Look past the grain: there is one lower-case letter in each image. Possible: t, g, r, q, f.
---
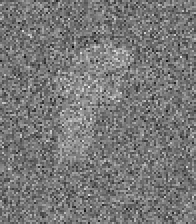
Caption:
light f
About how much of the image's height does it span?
half
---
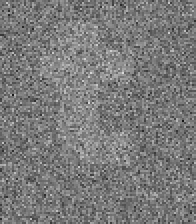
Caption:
light t
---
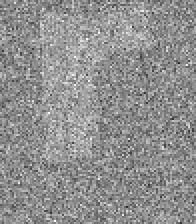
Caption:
light r
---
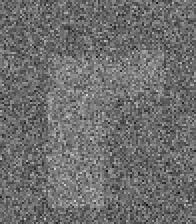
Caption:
light r
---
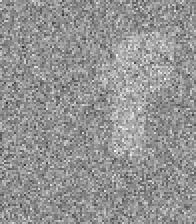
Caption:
light f
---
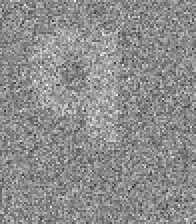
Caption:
light q
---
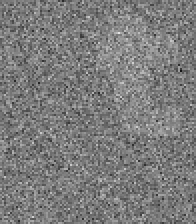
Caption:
light t
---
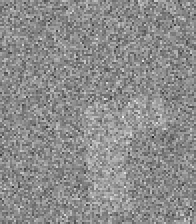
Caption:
light r
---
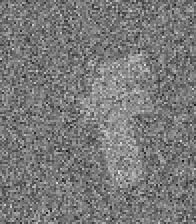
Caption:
light f
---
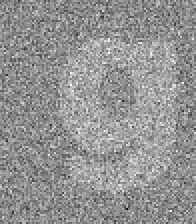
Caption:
light g
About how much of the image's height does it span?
two thirds
